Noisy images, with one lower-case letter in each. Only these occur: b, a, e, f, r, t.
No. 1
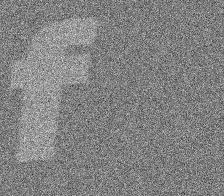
f
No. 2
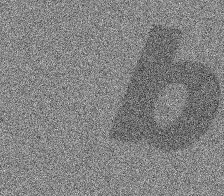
b
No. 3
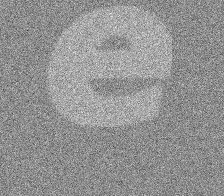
e
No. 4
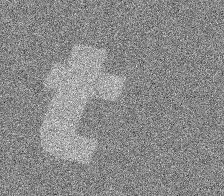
t
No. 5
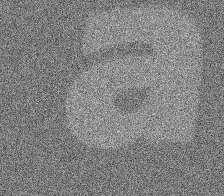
a
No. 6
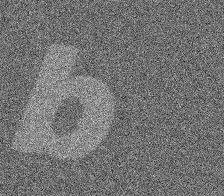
b
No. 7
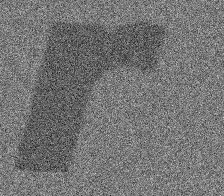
r
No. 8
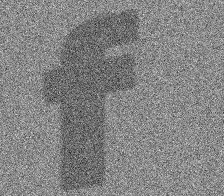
f
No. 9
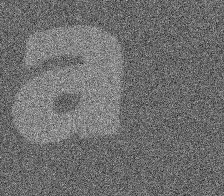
a
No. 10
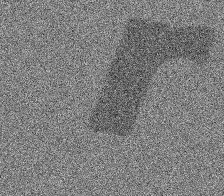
r
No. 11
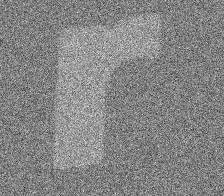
r
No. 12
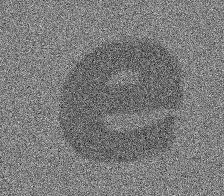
e
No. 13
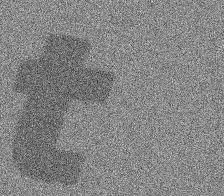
t
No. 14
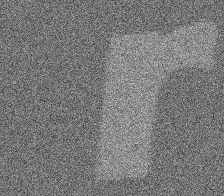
r
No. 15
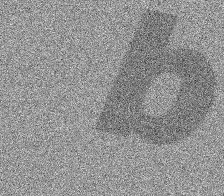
b
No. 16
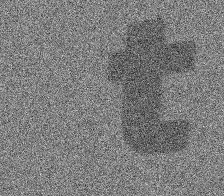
t
